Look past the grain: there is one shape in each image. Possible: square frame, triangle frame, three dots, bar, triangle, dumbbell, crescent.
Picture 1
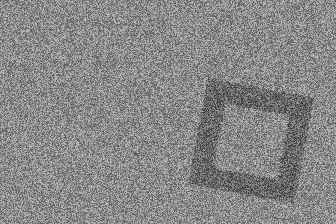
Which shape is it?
square frame
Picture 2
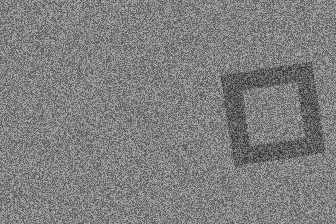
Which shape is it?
square frame
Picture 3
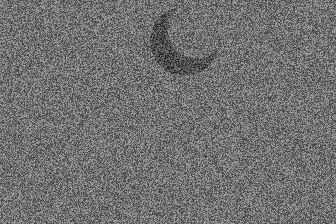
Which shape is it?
crescent
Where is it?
top middle
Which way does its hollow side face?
up and right
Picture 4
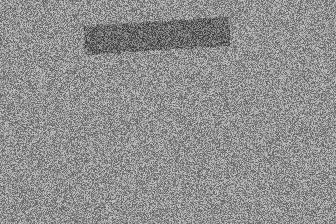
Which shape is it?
bar
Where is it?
top middle
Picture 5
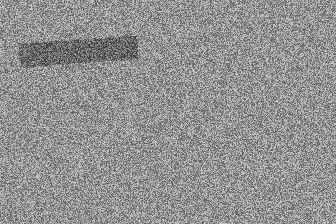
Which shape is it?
bar
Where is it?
top left
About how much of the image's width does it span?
a third
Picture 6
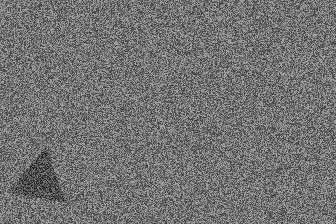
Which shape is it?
triangle
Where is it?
bottom left
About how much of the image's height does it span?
a quarter
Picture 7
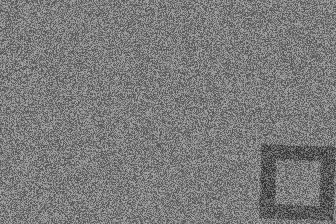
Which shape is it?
square frame
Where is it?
bottom right
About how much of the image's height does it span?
a third
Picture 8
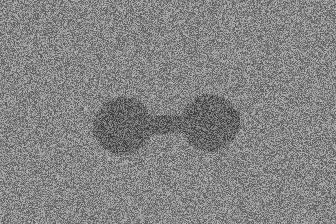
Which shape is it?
dumbbell
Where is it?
centre
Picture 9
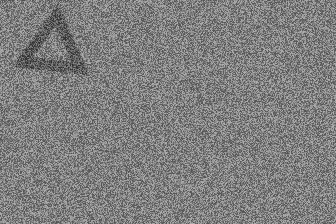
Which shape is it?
triangle frame
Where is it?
top left
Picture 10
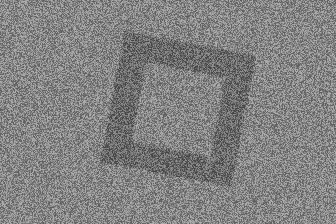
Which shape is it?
square frame
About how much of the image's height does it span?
two thirds
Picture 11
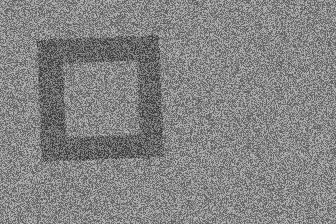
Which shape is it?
square frame
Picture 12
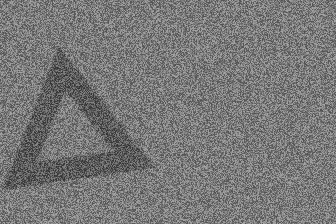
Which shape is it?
triangle frame
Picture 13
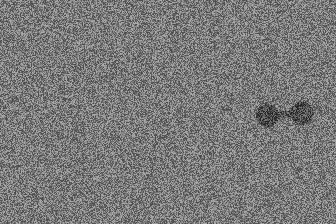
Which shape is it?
dumbbell
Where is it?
middle right
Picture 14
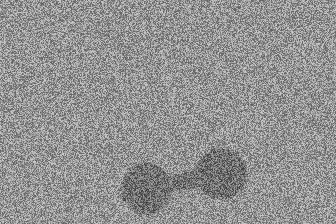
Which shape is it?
dumbbell
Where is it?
bottom middle
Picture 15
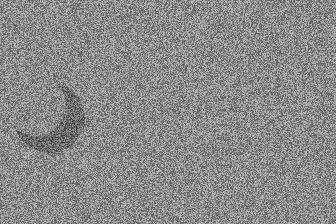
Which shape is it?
crescent
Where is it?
middle left
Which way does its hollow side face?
up and left
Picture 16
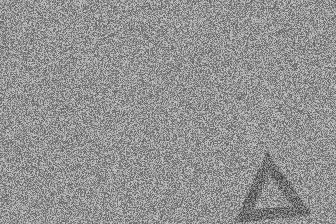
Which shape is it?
triangle frame
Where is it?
bottom right
